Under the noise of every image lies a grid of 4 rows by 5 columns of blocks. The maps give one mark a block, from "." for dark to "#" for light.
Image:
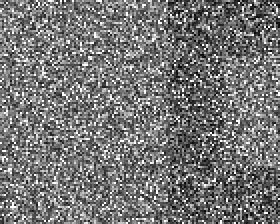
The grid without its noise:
###..
###.#
###.#
###..
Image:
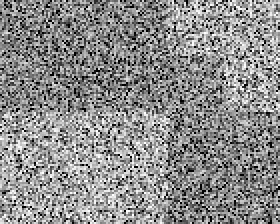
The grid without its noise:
...##
....#
###..
###..
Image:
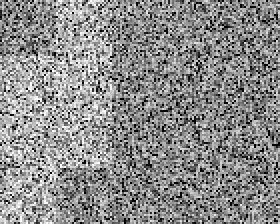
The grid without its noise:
.#...
##...
##...
#....
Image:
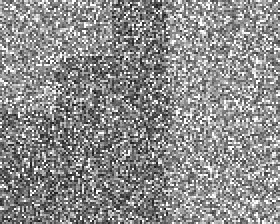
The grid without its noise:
##.##
#..##
...##
...##
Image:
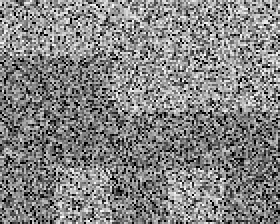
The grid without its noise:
#####
..###
.....
.#.#.
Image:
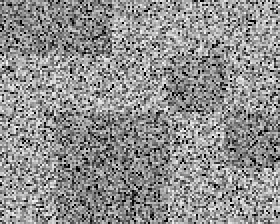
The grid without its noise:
..###
###.#
#..#.
#..##
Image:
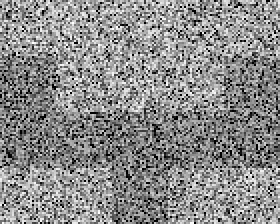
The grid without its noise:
#####
.###.
.....
##.##
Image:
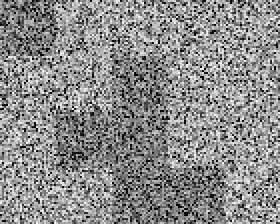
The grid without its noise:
.####
##.##
#..##
##..#
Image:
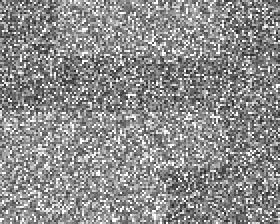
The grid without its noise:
.###.
.....
####.
###..
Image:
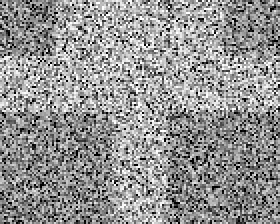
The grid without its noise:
.###.
#####
..#..
..#..
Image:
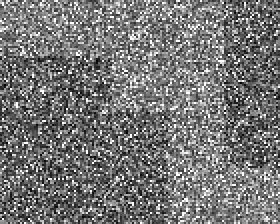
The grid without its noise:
####.
..##.
...#.
...##
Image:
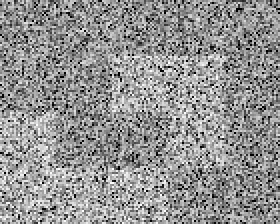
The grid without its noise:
.....
..##.
#..#.
###..
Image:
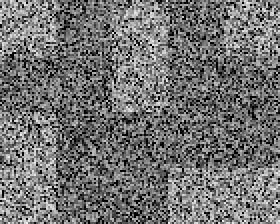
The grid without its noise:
#.#.#
..#..
#....
#..##
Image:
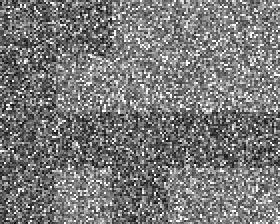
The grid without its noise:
..###
.####
.....
.#.##
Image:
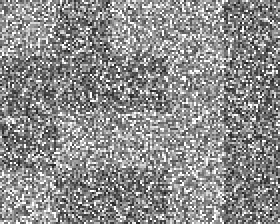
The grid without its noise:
#.##.
...#.
.###.
#..#.
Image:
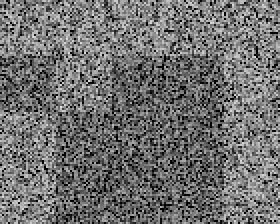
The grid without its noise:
#####
.#..#
#...#
#...#
